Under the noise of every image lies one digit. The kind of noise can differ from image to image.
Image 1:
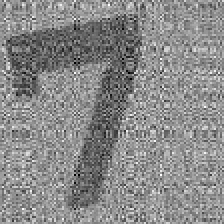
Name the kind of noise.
low rank plus noise
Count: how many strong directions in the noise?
two
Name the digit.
7
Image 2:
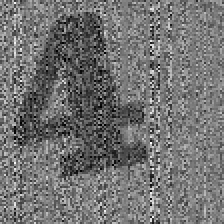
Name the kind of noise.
columns of uneven size
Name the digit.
4
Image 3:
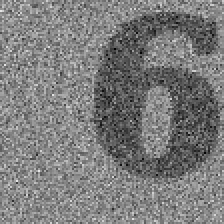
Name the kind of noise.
independent entries
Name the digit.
6
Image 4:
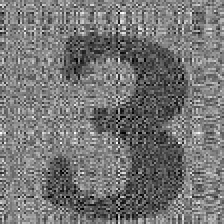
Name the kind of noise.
low rank plus noise
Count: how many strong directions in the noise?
two
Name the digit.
3
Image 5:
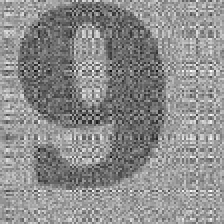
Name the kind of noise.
low rank plus noise
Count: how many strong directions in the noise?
one
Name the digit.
9
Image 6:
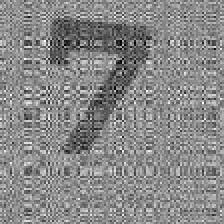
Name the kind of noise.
low rank plus noise
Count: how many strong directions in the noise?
one
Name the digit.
7
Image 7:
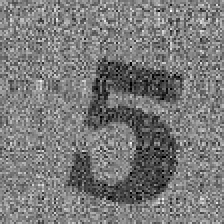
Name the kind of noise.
low rank plus noise
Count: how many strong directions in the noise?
three or four
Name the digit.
5
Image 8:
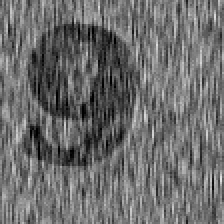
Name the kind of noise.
streaked along the columns
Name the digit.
9
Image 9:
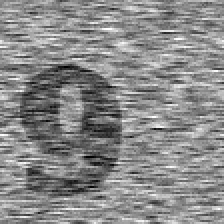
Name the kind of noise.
streaked along the rows
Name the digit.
9
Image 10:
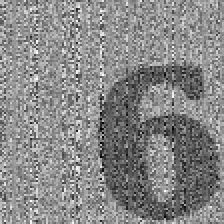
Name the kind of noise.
columns of uneven size
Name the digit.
6
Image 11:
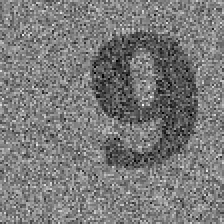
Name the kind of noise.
independent entries
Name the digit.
9
